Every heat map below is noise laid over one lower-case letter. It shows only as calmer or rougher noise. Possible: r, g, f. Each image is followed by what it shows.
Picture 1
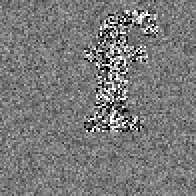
rough f
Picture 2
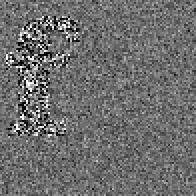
rough f
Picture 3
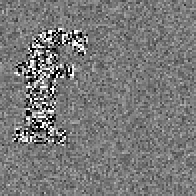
rough f
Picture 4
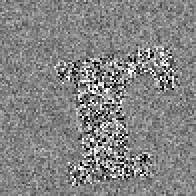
rough r
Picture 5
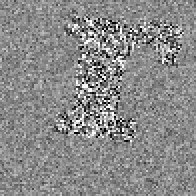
rough r
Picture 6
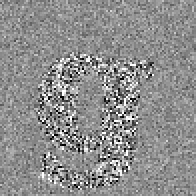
rough g
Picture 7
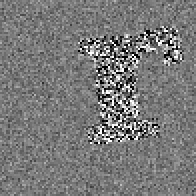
rough r
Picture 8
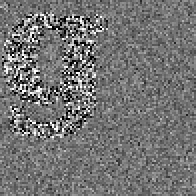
rough g
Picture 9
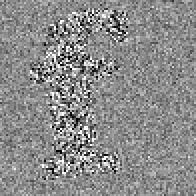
rough f
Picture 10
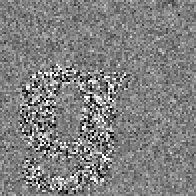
rough g
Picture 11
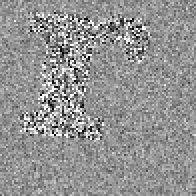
rough r
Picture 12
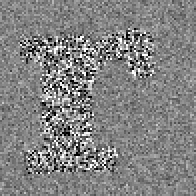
rough r
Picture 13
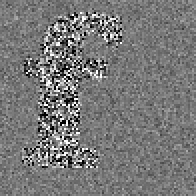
rough f
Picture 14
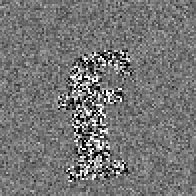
rough f
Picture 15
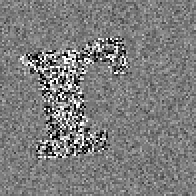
rough r
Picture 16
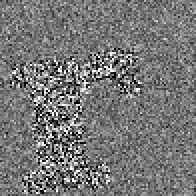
rough r
